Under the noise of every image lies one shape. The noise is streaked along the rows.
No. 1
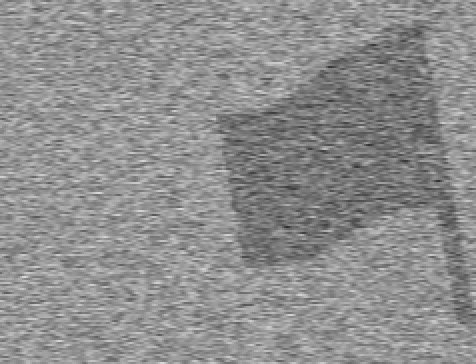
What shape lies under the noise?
flag
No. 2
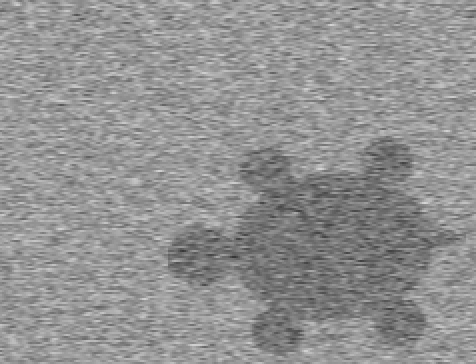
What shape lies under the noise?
turtle
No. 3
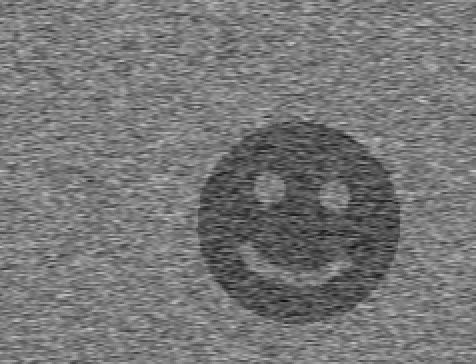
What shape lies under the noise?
smiling face
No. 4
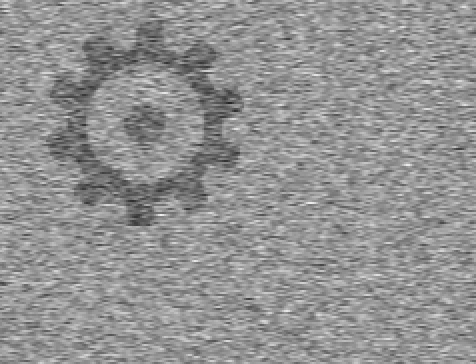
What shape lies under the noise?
gear
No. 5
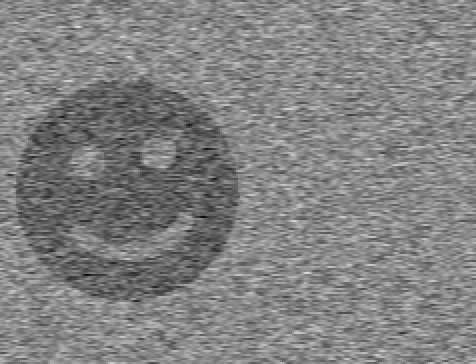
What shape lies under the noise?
smiling face
